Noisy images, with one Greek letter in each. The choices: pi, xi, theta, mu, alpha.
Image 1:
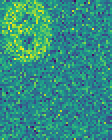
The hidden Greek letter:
theta
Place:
top left
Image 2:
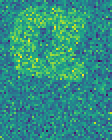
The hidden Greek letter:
alpha
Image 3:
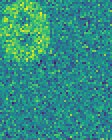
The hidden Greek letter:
theta
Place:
top left
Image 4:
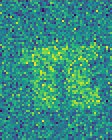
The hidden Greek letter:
pi
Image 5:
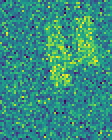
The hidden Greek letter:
mu
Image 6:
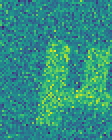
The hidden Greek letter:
mu
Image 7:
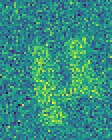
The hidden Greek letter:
mu
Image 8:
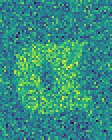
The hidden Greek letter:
alpha
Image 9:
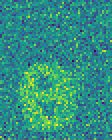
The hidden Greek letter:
theta
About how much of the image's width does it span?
half
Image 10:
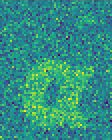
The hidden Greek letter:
alpha
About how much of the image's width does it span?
two thirds
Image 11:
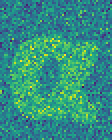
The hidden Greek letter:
alpha
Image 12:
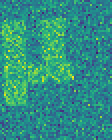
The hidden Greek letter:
mu
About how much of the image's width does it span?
two thirds
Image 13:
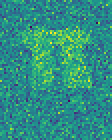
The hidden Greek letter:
pi
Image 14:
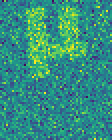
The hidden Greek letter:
mu
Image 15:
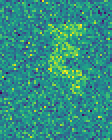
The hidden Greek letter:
xi
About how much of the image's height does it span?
half
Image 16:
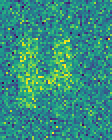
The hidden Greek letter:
mu
